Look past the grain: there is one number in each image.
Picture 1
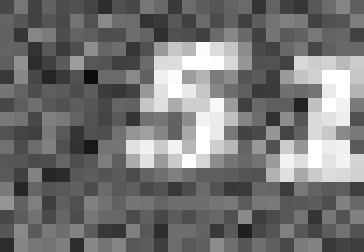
51
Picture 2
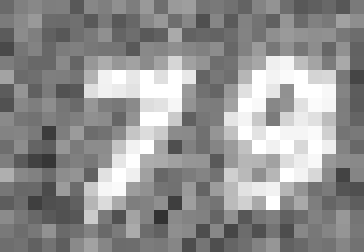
79
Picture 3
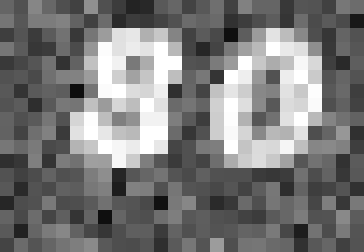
80
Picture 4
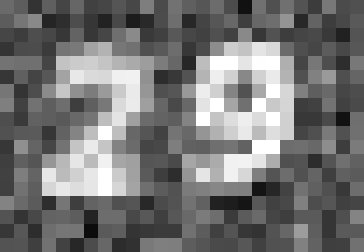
29
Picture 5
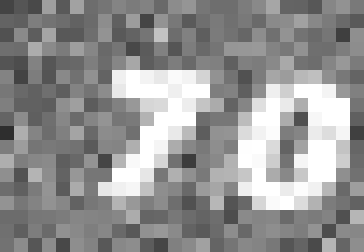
70
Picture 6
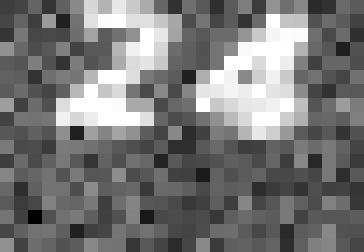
24
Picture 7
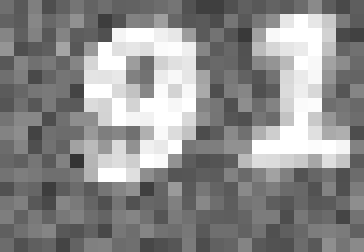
91
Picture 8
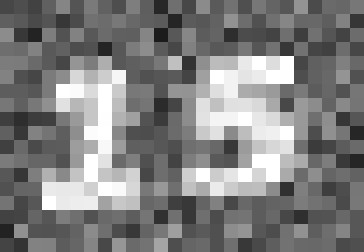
15
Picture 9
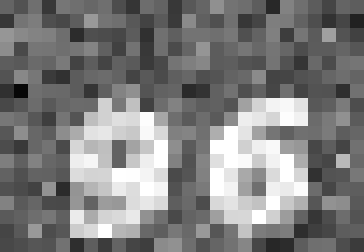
96
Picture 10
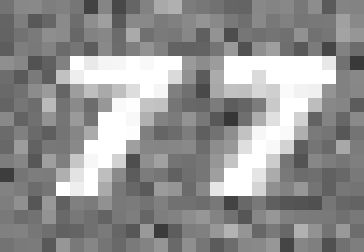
77
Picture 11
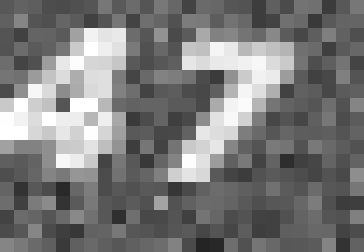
47
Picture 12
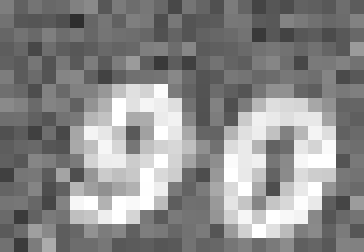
90
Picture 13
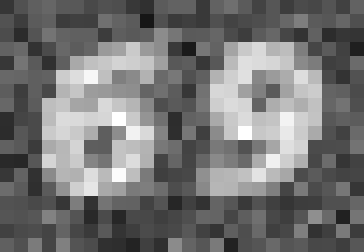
69
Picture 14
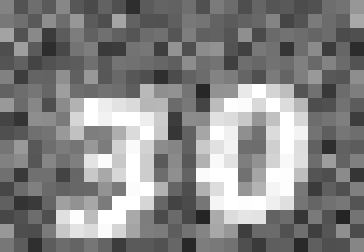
30
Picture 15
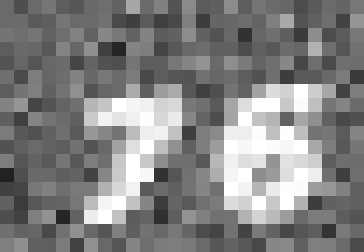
76
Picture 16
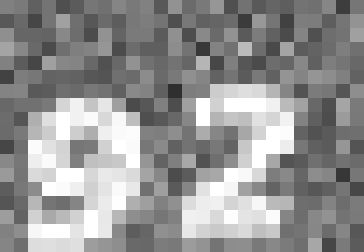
92
